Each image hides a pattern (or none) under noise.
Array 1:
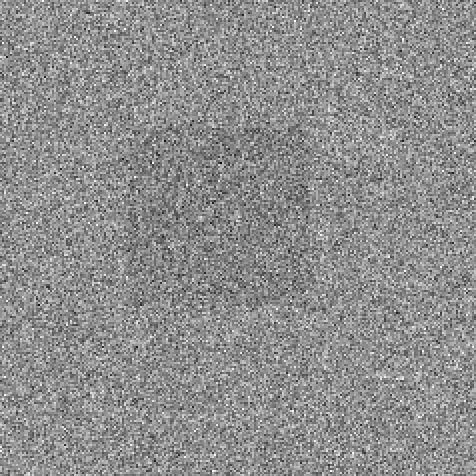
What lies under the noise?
one block
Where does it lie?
centre
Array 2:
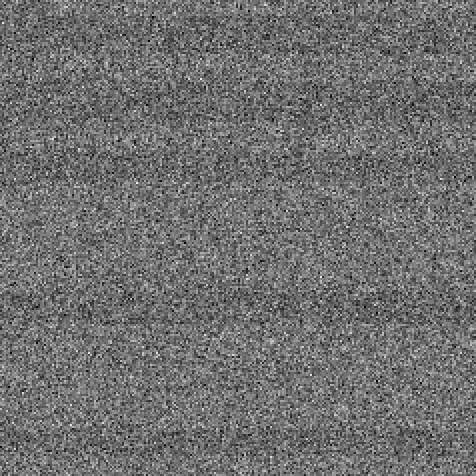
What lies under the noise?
bands of rows
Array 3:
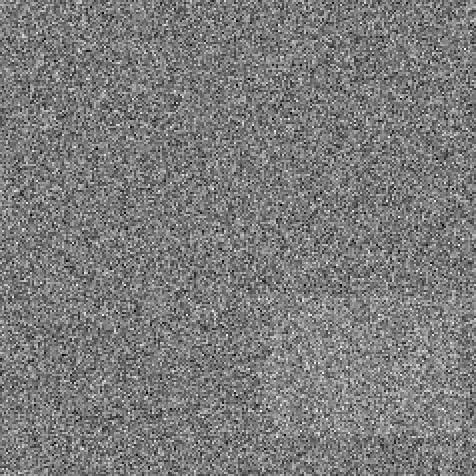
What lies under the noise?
one block
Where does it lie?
bottom right
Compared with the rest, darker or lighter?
lighter
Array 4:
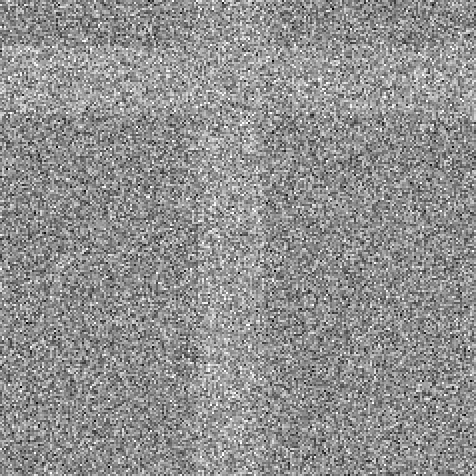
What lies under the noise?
bands of rows crossing bands of columns
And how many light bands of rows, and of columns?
1 and 1
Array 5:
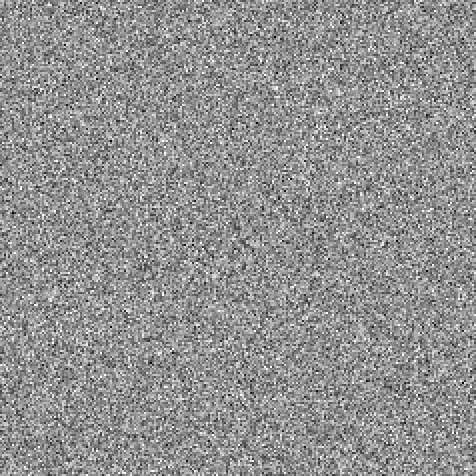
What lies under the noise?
only noise
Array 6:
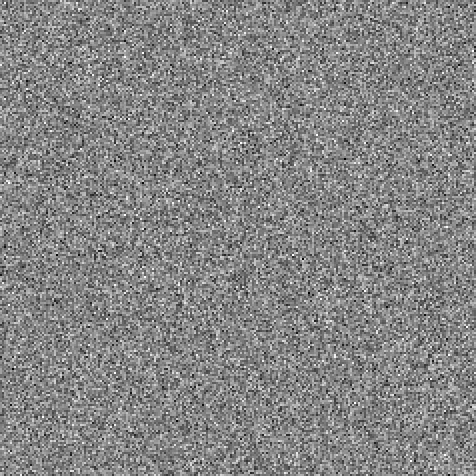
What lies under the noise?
only noise
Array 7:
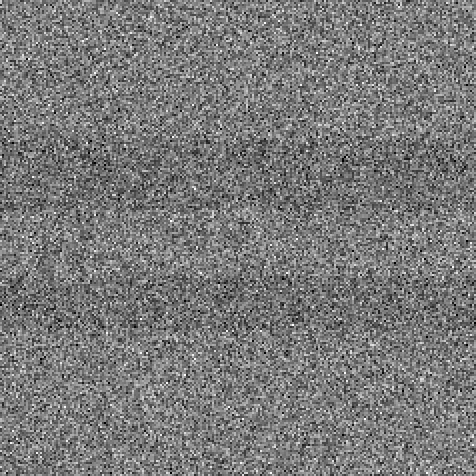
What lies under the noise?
bands of rows
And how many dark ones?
2
